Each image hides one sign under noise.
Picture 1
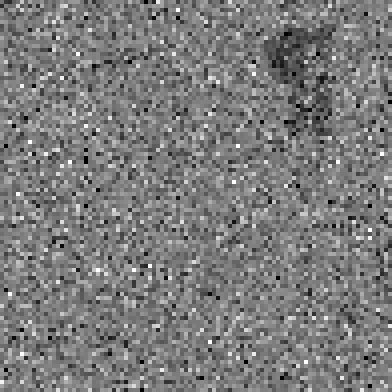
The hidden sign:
pilcrow
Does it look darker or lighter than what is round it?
darker
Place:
top right
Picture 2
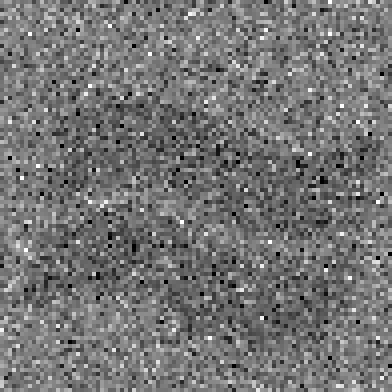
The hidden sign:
approximately sign
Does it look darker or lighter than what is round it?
darker
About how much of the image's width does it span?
nearly all
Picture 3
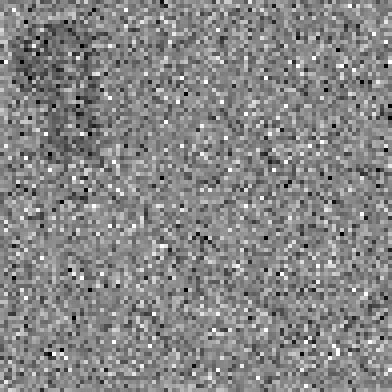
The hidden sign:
pilcrow
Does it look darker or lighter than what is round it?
darker
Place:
top left
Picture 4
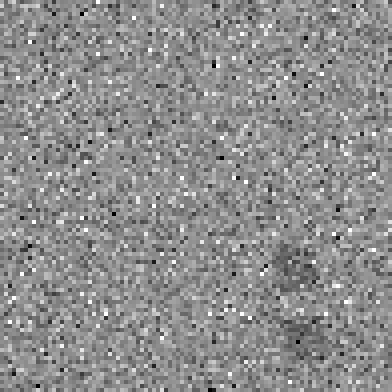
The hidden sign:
colon
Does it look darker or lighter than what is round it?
darker
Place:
bottom right
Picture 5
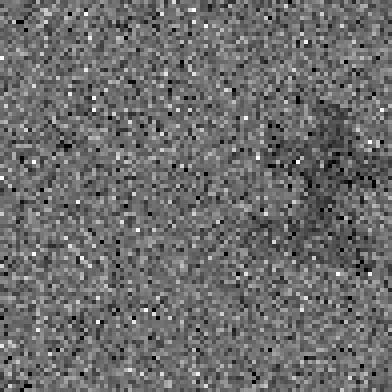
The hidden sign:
plus-minus sign
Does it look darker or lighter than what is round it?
darker
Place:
middle right
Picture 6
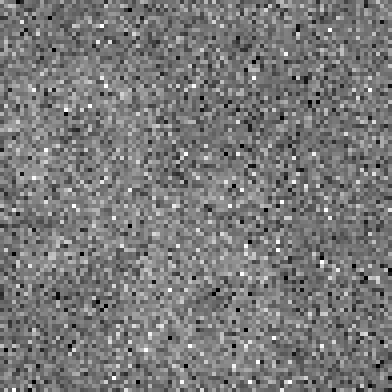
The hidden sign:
percent sign
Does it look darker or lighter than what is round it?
lighter
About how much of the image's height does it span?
nearly all
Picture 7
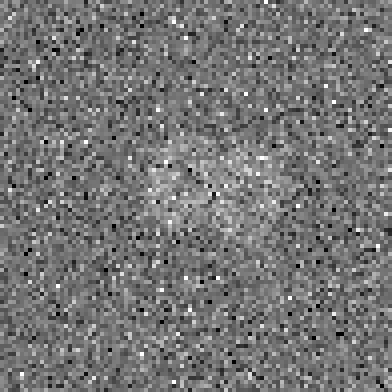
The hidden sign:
infinity sign
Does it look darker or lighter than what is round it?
lighter
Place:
centre
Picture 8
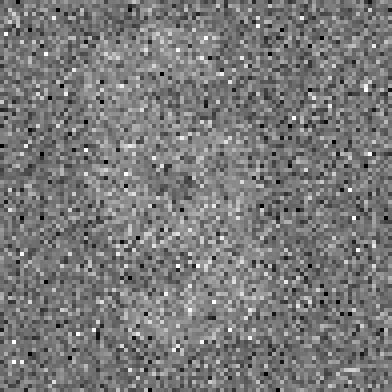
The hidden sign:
section sign
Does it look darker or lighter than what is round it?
lighter
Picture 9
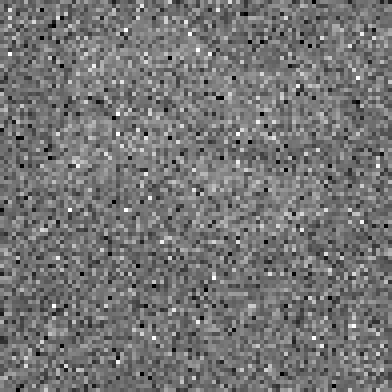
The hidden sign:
approximately sign
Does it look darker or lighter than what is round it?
lighter
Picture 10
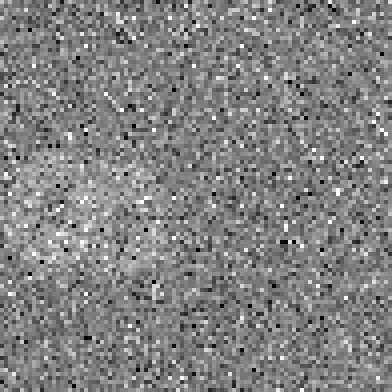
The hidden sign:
infinity sign
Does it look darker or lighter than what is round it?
lighter
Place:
middle left
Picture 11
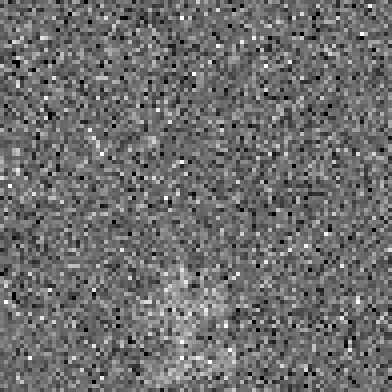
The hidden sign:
plus-minus sign
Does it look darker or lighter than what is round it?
lighter
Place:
bottom middle
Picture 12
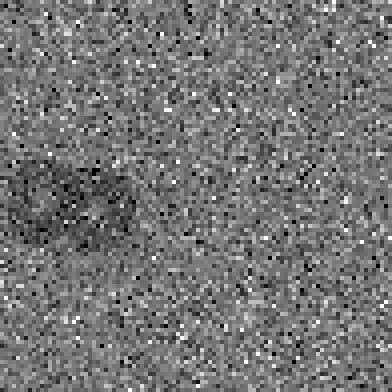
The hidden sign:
infinity sign
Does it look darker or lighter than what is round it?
darker
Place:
middle left
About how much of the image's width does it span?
a third
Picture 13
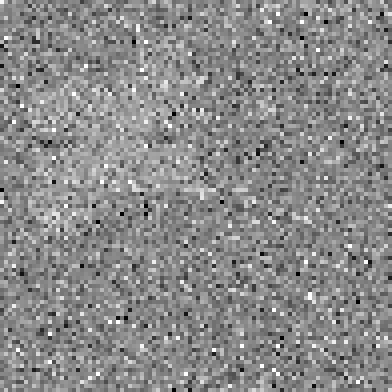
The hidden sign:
not-equal sign
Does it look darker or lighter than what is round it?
lighter
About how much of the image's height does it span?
half
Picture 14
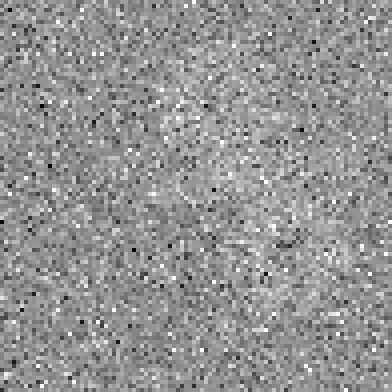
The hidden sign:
percent sign
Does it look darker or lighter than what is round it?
lighter
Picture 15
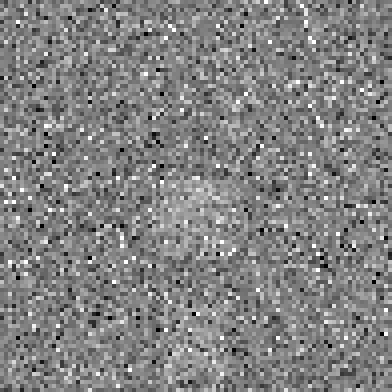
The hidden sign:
colon
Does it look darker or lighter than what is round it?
lighter
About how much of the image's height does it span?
half
